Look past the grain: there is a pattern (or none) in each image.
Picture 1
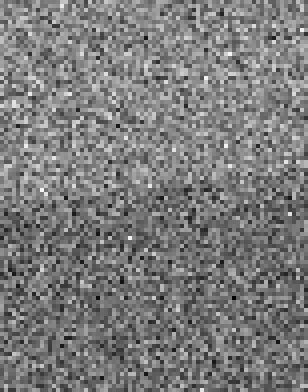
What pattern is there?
a sharp edge
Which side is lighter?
top
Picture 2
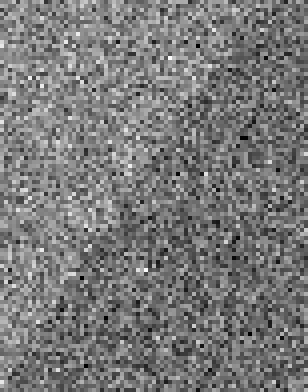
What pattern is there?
a sharp edge
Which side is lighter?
top left
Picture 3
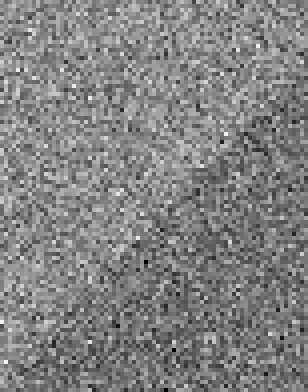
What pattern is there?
a sharp edge
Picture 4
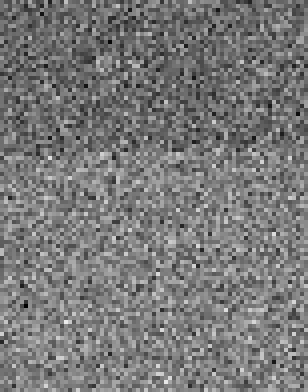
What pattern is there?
a sharp edge
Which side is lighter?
bottom
